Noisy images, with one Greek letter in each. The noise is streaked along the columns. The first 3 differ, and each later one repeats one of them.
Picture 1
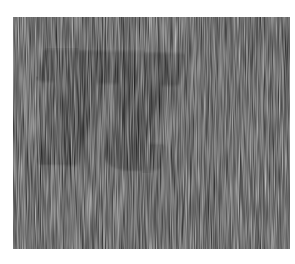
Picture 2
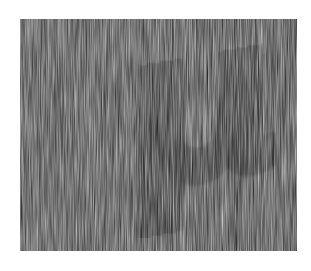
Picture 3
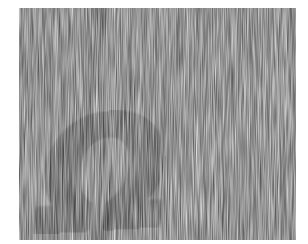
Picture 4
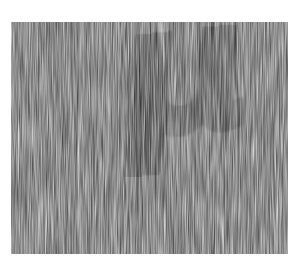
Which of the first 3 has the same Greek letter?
2
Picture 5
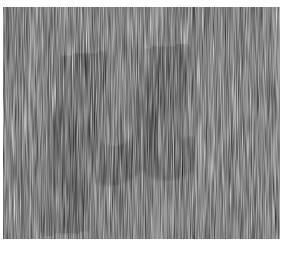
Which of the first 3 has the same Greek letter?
2
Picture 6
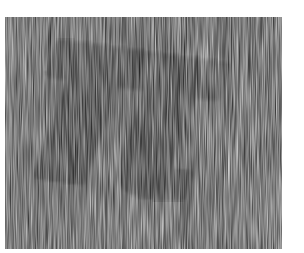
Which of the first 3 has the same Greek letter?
1
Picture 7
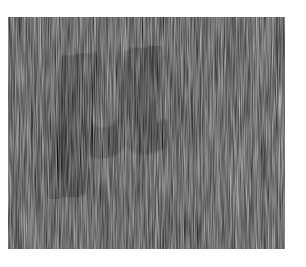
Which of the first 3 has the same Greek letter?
2
